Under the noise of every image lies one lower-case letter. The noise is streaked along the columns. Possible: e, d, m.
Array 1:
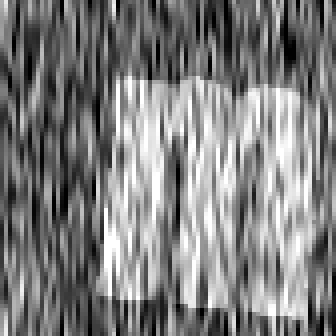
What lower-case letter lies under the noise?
m
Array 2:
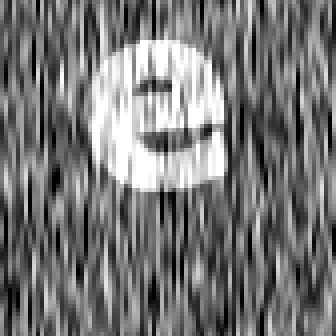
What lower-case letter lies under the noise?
e
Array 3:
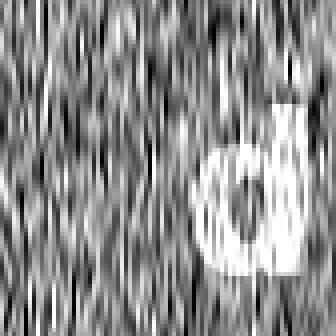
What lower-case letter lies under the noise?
d
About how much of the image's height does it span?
half
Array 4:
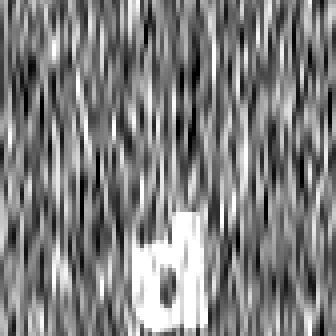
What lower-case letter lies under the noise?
d
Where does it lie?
bottom middle
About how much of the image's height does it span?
a third
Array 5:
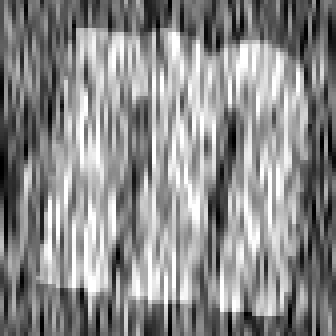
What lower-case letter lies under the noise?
m
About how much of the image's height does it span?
nearly all
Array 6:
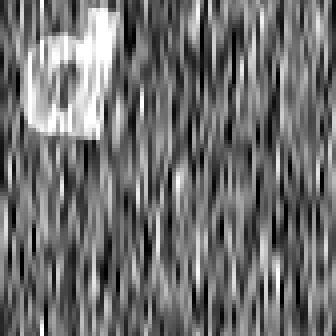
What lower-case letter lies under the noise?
d
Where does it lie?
top left
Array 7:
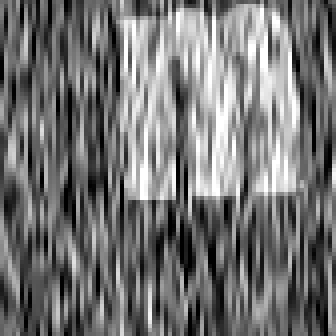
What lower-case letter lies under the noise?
m
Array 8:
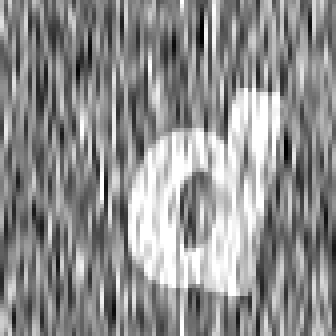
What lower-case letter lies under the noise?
d
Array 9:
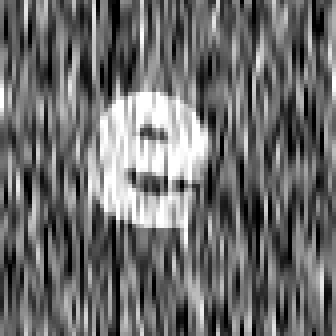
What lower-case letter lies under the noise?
e
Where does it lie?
centre
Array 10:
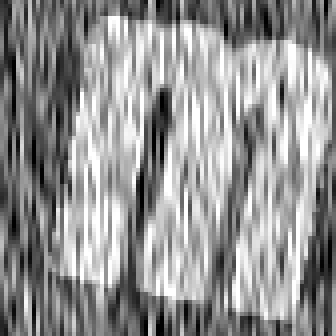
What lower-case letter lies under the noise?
m
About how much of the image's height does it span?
nearly all
